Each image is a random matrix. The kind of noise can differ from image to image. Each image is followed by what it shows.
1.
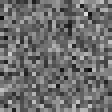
independent entries
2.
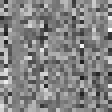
columns of uneven size
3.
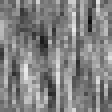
streaked along the columns
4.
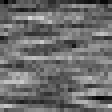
streaked along the rows
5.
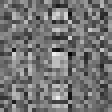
low rank plus noise
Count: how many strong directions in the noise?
one
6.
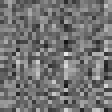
low rank plus noise
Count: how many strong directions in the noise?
one
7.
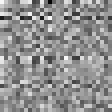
low rank plus noise
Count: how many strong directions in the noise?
one
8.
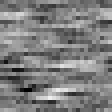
streaked along the rows
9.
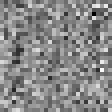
low rank plus noise
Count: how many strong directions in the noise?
five to eight
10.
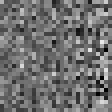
columns of uneven size
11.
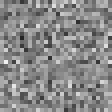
low rank plus noise
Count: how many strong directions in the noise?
five to eight
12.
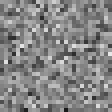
independent entries
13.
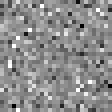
heavy tails
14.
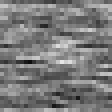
streaked along the rows
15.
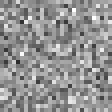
low rank plus noise
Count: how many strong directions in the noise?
five to eight
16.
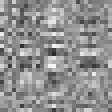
low rank plus noise
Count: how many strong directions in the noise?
one
